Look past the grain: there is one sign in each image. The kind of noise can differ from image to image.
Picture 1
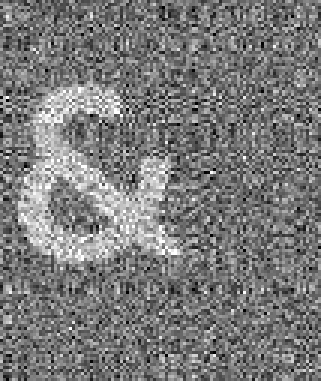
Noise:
low rank plus noise
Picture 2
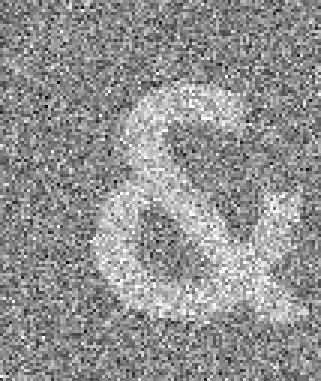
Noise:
independent entries
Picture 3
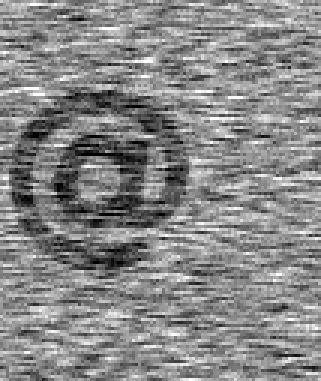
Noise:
streaked along the rows
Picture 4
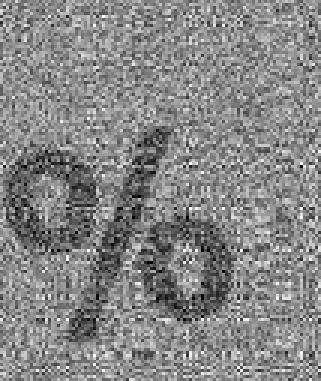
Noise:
low rank plus noise
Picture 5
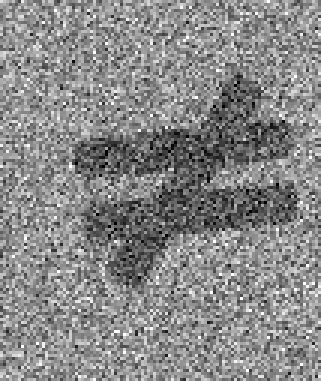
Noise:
independent entries
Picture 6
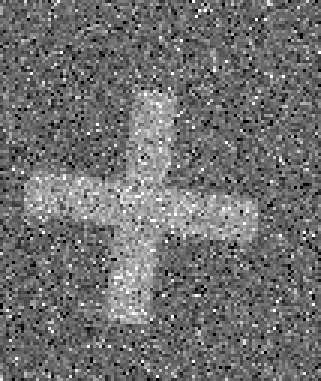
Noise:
heavy tails
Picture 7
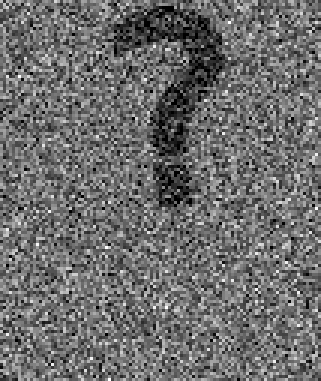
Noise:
independent entries
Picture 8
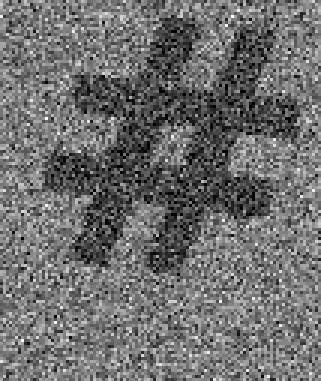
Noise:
independent entries
